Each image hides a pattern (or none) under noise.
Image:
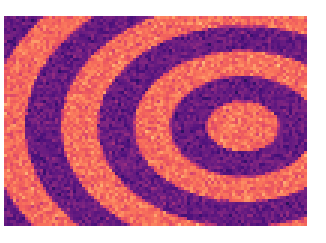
rings round one point
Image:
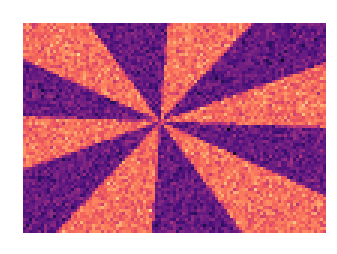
spokes from one point
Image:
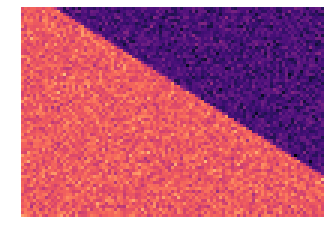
a sharp edge
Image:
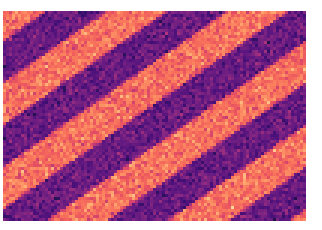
diagonal stripes
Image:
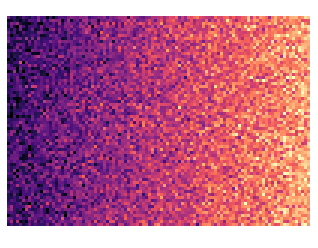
a smooth slope
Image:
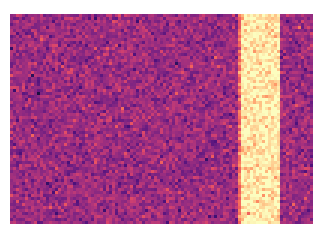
one vertical stripe
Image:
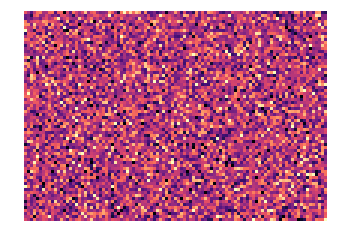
only noise
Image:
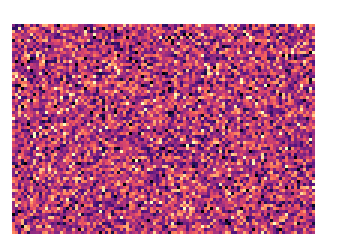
only noise
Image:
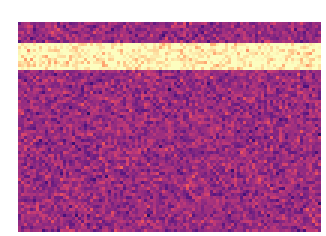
one horizontal stripe
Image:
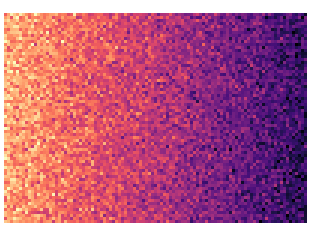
a smooth slope
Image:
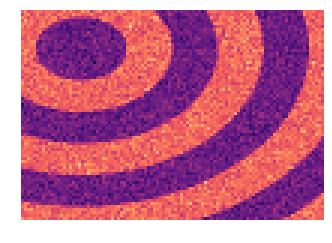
rings round one point
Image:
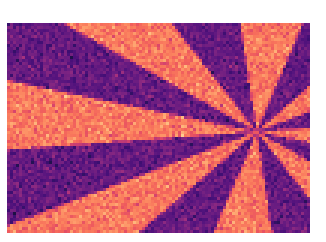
spokes from one point
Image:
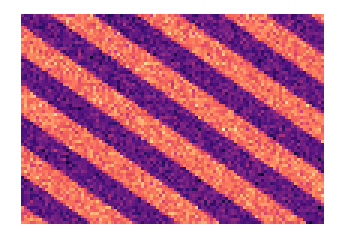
diagonal stripes
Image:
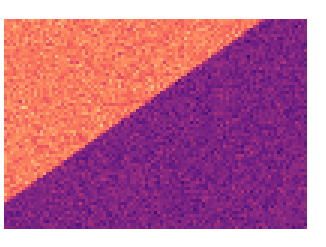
a sharp edge
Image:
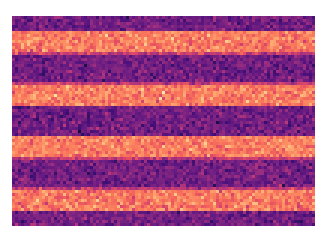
horizontal stripes
